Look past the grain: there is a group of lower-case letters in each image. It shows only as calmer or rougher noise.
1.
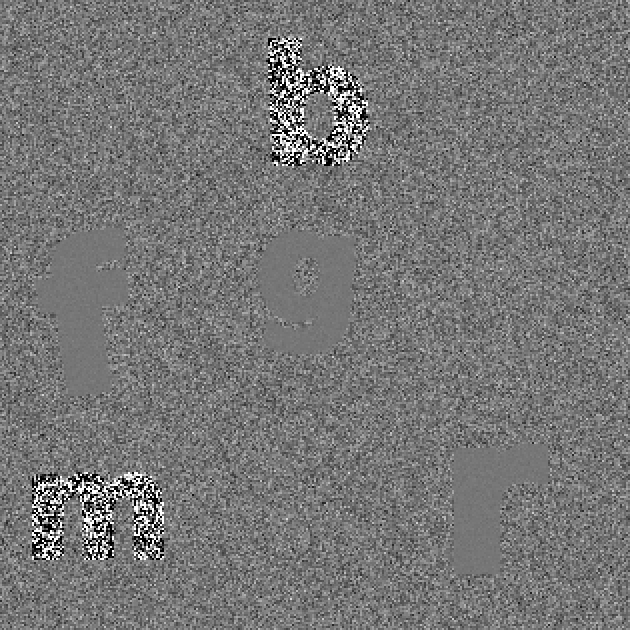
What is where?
top middle: rough b; middle left: calm f; centre: calm g; bottom left: rough m; bottom right: calm r
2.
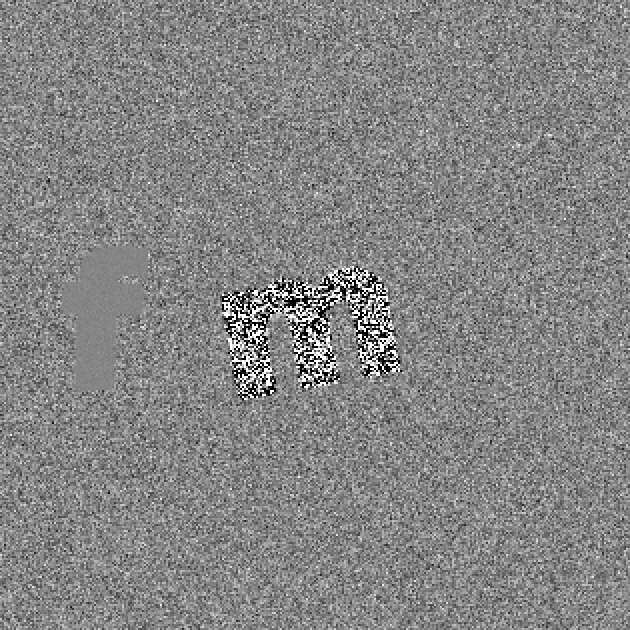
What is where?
middle left: calm f; centre: rough m
